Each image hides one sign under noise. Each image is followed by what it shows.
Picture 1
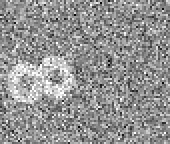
infinity sign
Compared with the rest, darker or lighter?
lighter
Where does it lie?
middle left
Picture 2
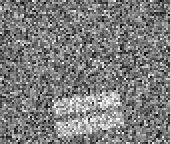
equals sign
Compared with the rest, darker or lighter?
lighter
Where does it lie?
bottom middle
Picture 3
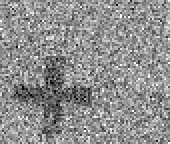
plus sign
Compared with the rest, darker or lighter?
darker
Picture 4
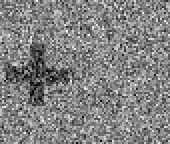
plus sign
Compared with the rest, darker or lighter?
darker
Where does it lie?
middle left
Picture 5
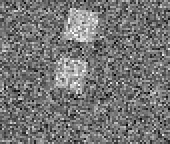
colon
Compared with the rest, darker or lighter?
lighter
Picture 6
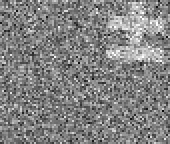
plus-minus sign
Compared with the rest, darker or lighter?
lighter
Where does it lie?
top right
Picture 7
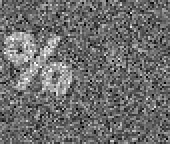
percent sign
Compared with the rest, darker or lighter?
lighter
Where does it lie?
middle left
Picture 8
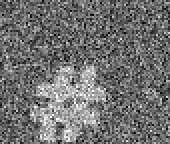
hash sign
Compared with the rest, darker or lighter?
lighter
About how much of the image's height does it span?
half
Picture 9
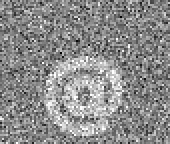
at sign
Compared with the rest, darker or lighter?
lighter
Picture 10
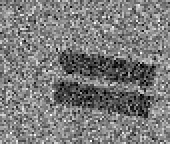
equals sign
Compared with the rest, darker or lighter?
darker
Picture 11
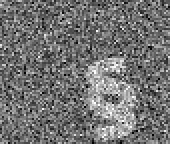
section sign
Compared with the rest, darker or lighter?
lighter
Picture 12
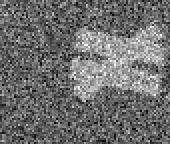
not-equal sign
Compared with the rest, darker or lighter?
lighter
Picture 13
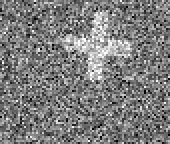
plus sign
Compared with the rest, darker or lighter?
lighter
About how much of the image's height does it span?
half
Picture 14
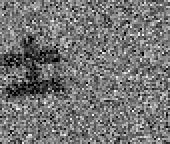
plus-minus sign
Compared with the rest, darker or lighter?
darker
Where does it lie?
middle left
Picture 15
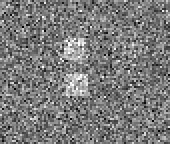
colon
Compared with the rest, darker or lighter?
lighter
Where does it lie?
centre
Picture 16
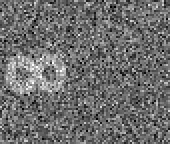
infinity sign
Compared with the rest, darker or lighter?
lighter
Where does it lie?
middle left
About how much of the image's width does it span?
a third
